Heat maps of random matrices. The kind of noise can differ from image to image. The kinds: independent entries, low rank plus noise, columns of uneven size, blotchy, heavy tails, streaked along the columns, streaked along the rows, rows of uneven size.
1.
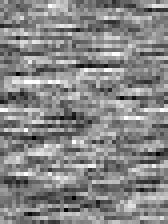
streaked along the rows
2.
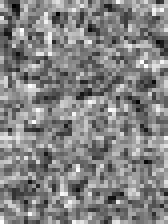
blotchy
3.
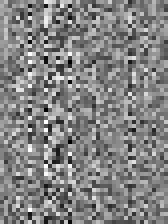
columns of uneven size
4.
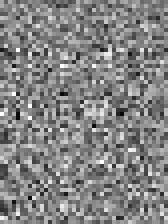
low rank plus noise
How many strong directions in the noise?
two
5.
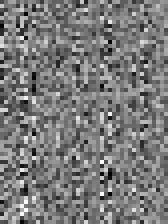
columns of uneven size
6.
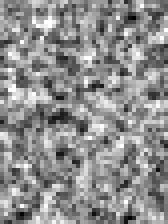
blotchy
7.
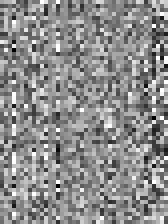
columns of uneven size
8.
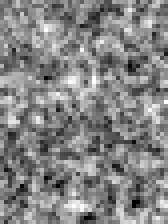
blotchy
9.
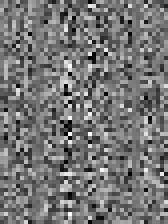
columns of uneven size
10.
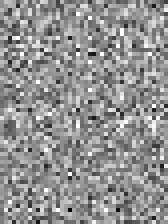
low rank plus noise
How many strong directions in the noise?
five to eight
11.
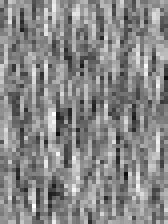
streaked along the columns
